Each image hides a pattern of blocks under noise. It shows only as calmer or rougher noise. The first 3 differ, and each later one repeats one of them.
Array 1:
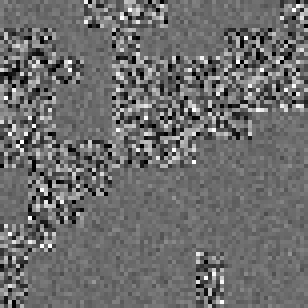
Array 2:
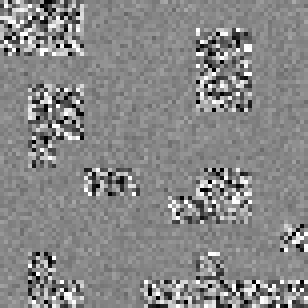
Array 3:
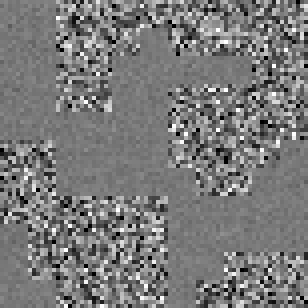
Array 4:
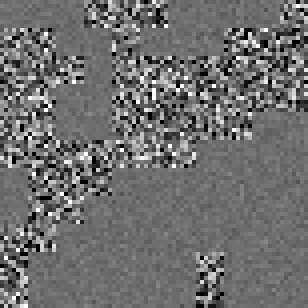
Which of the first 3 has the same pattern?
1
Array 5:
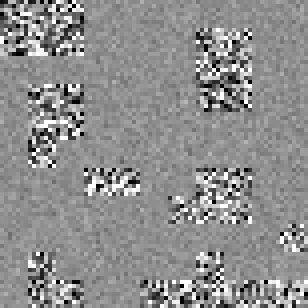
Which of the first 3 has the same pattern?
2
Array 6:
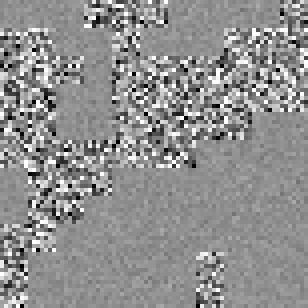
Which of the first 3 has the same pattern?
1
